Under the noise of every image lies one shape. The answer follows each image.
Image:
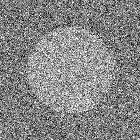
disc
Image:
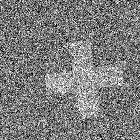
cross
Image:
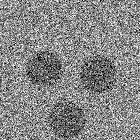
three dots
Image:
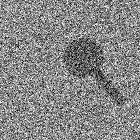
lollipop
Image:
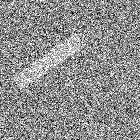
bar
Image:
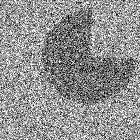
disc with a wedge cut out
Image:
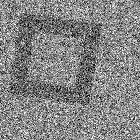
square frame
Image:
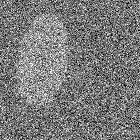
ellipse
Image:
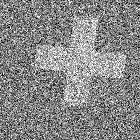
cross
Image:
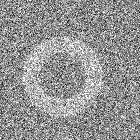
ring
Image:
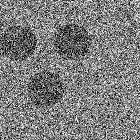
three dots
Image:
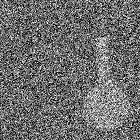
lollipop
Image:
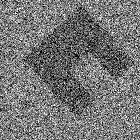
square with a notch
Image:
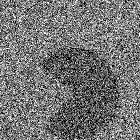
disc with a wedge cut out
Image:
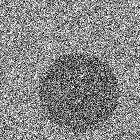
disc
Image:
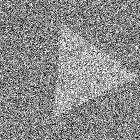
triangle
